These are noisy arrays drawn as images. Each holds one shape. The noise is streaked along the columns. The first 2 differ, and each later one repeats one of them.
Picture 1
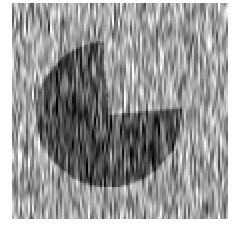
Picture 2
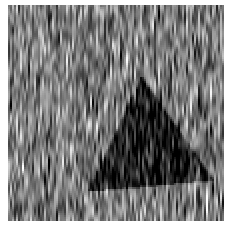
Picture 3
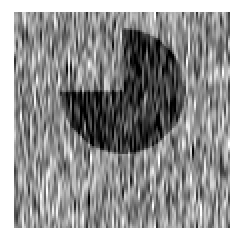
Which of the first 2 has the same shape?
1
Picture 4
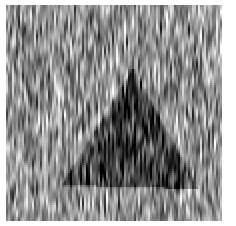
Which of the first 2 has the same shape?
2
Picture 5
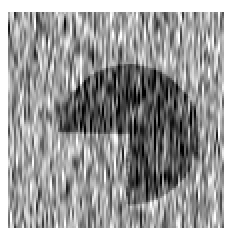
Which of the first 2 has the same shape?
1
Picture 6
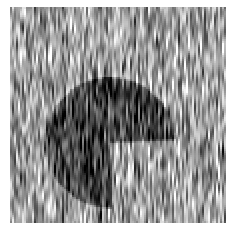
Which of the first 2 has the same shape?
1
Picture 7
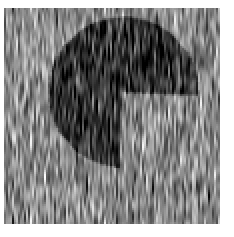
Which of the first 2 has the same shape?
1
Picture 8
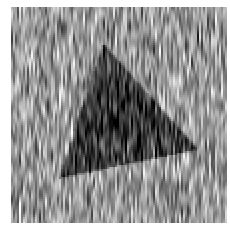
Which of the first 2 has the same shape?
2
